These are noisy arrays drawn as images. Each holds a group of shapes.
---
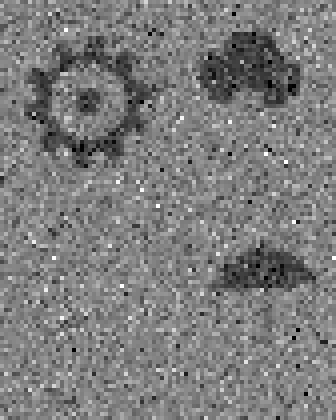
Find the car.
top right
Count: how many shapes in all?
3
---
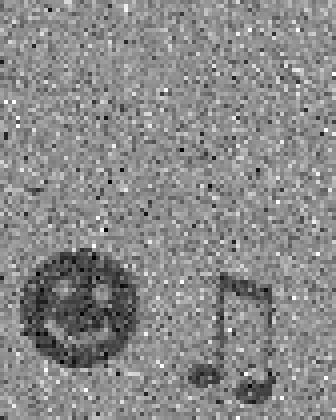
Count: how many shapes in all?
2
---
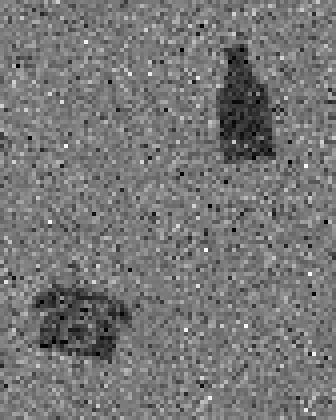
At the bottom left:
telephone
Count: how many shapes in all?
2
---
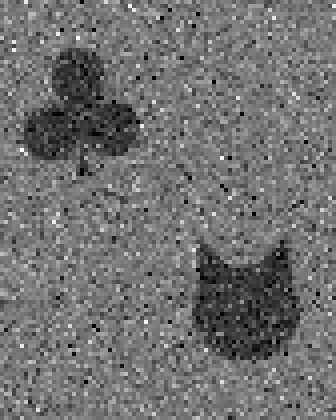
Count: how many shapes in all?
2
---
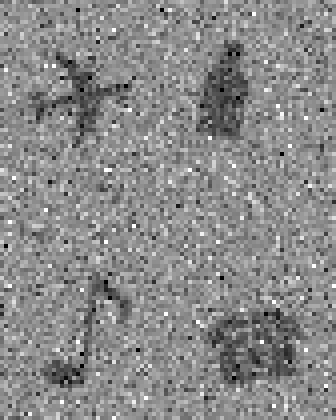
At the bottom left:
musical note
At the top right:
bottle
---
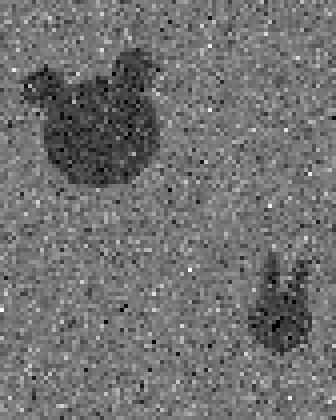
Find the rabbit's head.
bottom right
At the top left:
bear's head
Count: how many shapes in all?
2
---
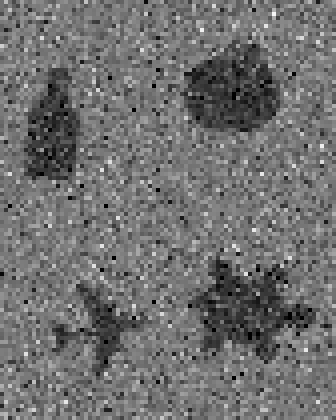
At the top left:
bottle
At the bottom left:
airplane
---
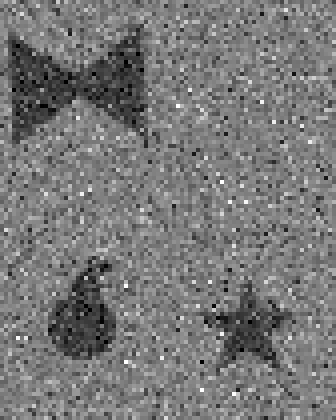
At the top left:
bow tie
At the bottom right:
star
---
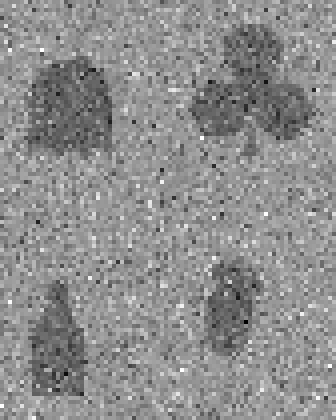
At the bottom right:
footprint
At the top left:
ghost
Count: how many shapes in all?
4
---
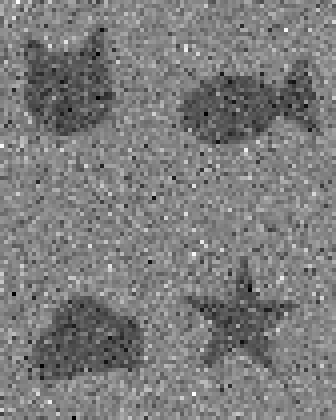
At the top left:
cat's head
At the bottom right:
star
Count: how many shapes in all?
4
